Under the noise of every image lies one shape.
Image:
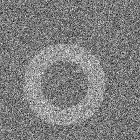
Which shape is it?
ring
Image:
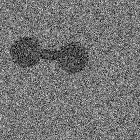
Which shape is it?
dumbbell
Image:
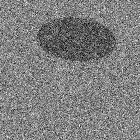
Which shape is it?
ellipse
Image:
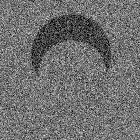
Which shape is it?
crescent
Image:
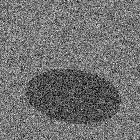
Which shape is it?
ellipse
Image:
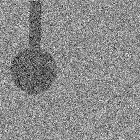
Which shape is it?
lollipop
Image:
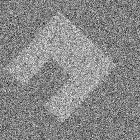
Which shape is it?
square with a notch
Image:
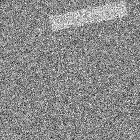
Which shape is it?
bar
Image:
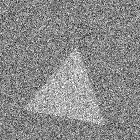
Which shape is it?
triangle
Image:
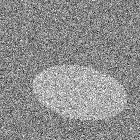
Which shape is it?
ellipse
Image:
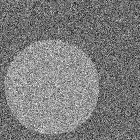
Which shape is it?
disc
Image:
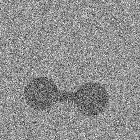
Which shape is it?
dumbbell
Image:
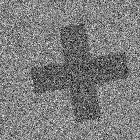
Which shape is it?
cross
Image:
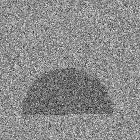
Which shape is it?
half disc
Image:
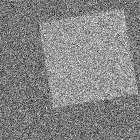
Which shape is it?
square
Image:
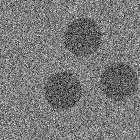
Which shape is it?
three dots
